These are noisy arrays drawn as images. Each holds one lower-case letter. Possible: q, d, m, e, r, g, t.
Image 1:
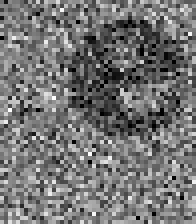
dark e
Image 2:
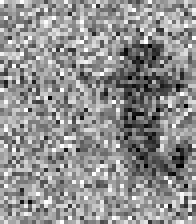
dark t
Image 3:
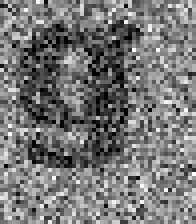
dark g
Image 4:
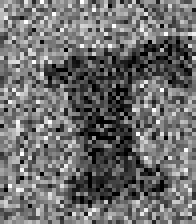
dark r
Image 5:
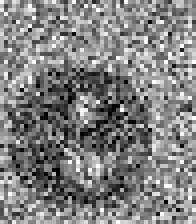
dark e
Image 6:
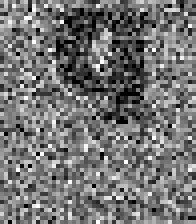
dark q
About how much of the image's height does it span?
half
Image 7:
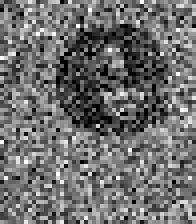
dark e
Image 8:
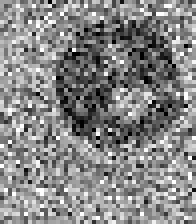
dark e
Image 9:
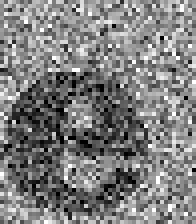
dark e
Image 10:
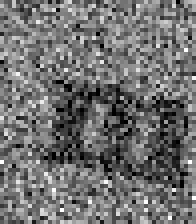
dark m
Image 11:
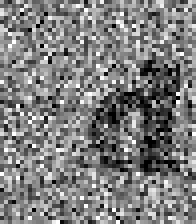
dark d
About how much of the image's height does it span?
half
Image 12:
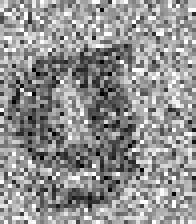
dark g
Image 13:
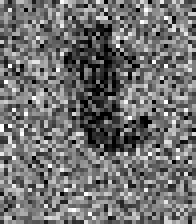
dark t
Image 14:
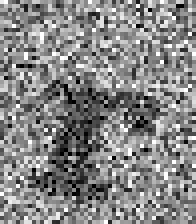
dark r
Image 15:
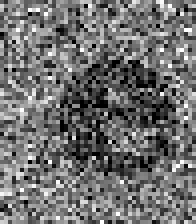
dark e
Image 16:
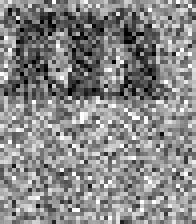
dark m
